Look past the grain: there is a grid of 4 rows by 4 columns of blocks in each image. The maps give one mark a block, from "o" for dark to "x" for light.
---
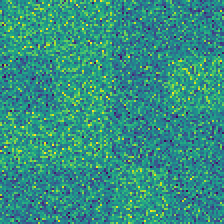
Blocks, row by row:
x x o o
o x o x
x x o o
o o x o
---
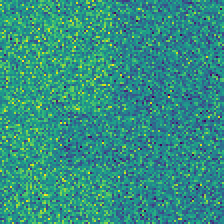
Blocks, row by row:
x x o o
x x o o
x o o o
x x o o
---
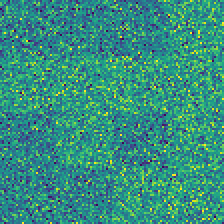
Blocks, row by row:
o o o x
x x x x
o x o x
o o x x
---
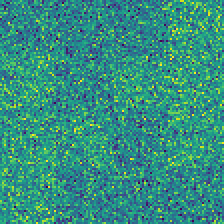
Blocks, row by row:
o o o x
x o x x
x x o x
x o o o
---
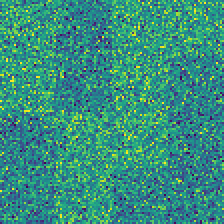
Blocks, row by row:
x o x x
x o x o
o x x o
o x o o
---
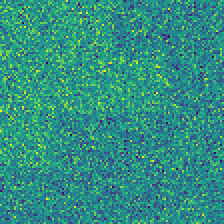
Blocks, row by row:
x x o o
x x x o
x o o o
o o o o
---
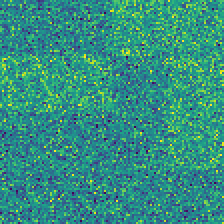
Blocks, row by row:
o o x x
x x o x
o o o x
o o o o
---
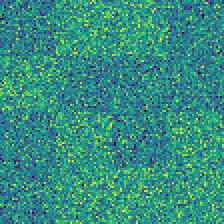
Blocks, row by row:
o x x o
x o o o
o x o x
o x x x
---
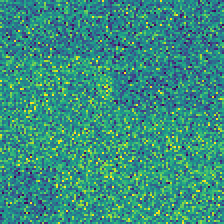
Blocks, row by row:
o o o o
x x o o
x x x x
o x x x
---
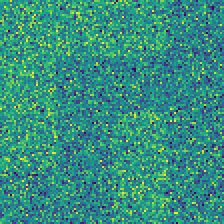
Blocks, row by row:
x x x o
x o o o
x o x o
o o x o
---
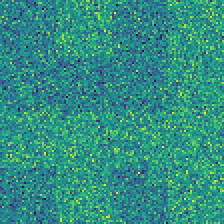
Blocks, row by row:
o x o x
o o o x
x x x x
o x o x
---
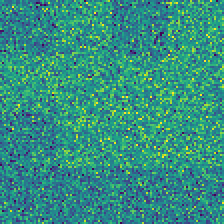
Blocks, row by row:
o x o x
x x x x
o x x x
o o o o
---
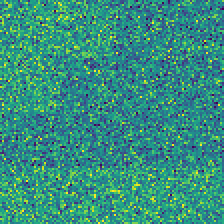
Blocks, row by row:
x x o o
x o o o
o o o o
x x x x
